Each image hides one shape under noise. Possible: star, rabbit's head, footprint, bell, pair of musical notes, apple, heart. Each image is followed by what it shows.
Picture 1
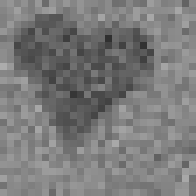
dark heart
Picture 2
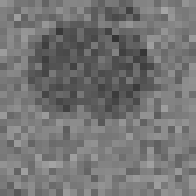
dark apple
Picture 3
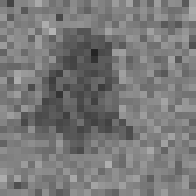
dark bell
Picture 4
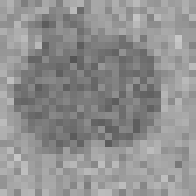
dark apple
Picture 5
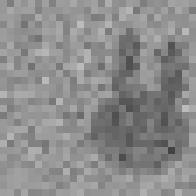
dark rabbit's head
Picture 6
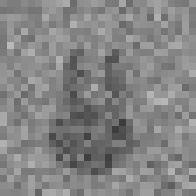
dark rabbit's head
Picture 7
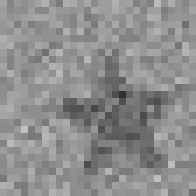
dark star
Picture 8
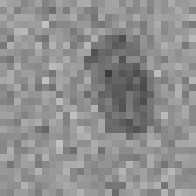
dark footprint
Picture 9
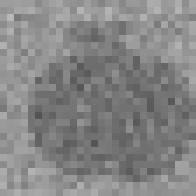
dark apple
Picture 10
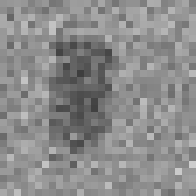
dark footprint
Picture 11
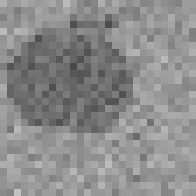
dark apple
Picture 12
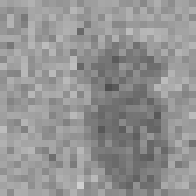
dark footprint
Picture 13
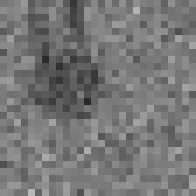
dark rabbit's head
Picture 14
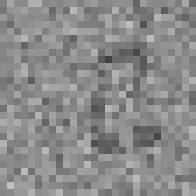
dark pair of musical notes
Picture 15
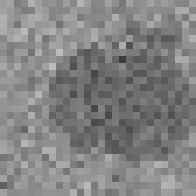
dark apple
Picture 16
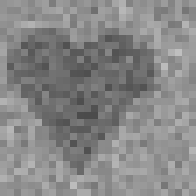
dark heart
